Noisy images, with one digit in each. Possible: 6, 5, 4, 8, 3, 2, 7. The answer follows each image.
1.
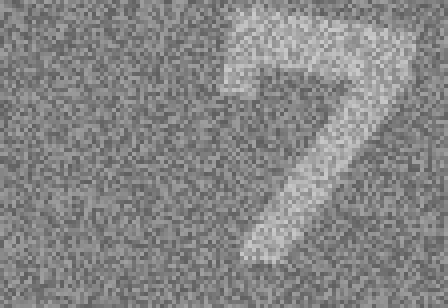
7
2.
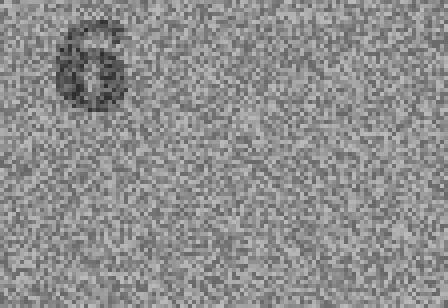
6
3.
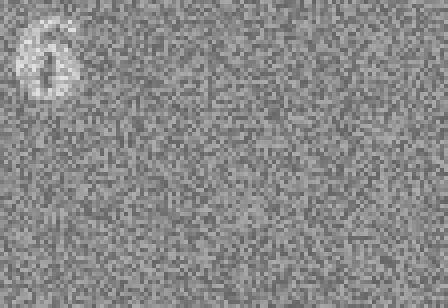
6
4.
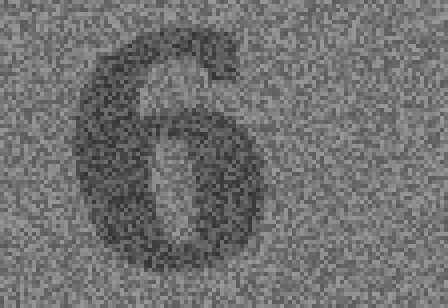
6
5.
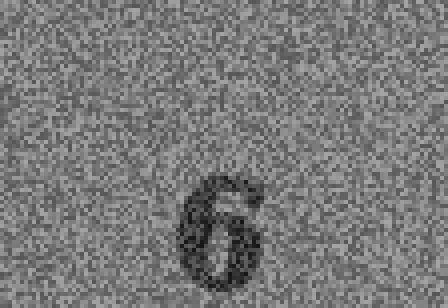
6
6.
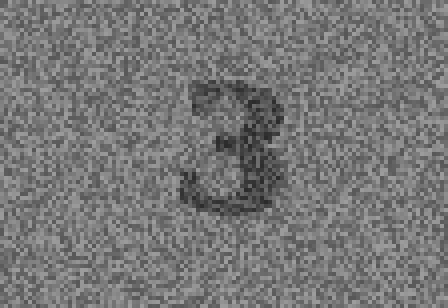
3
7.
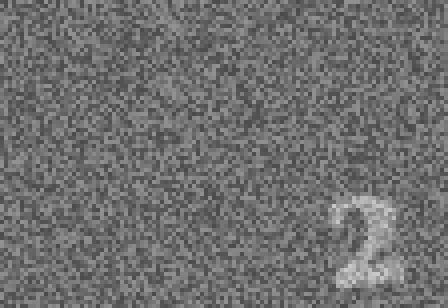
2
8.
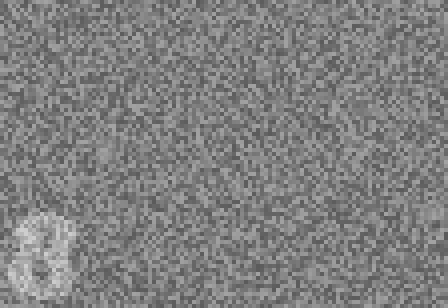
8
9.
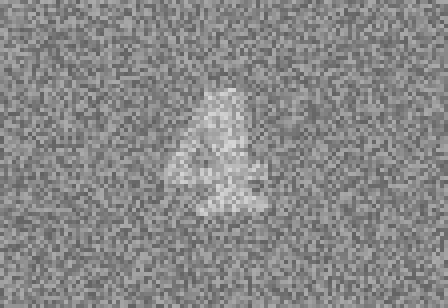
4
